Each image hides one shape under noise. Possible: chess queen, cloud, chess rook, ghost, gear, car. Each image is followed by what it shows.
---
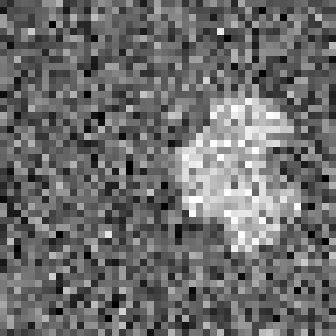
car
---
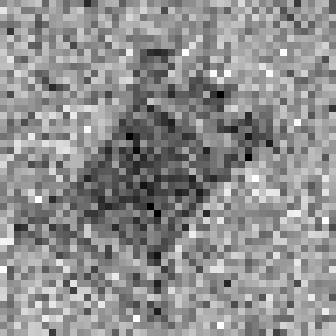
chess rook
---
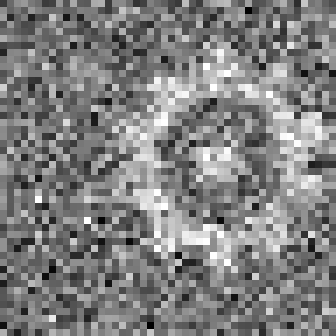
gear
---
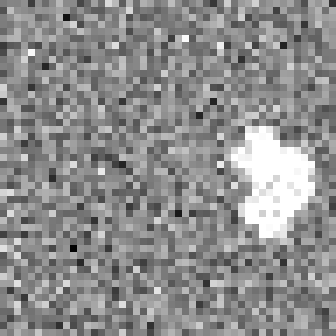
car
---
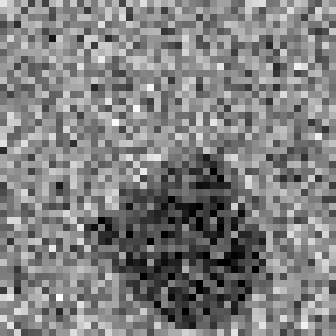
ghost
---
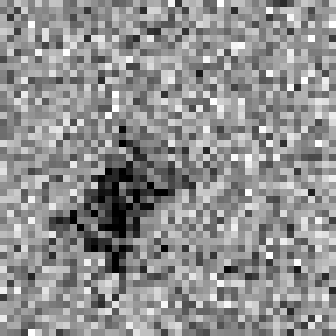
chess rook
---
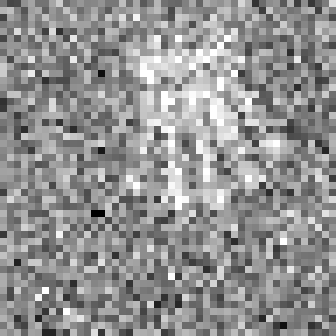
chess queen
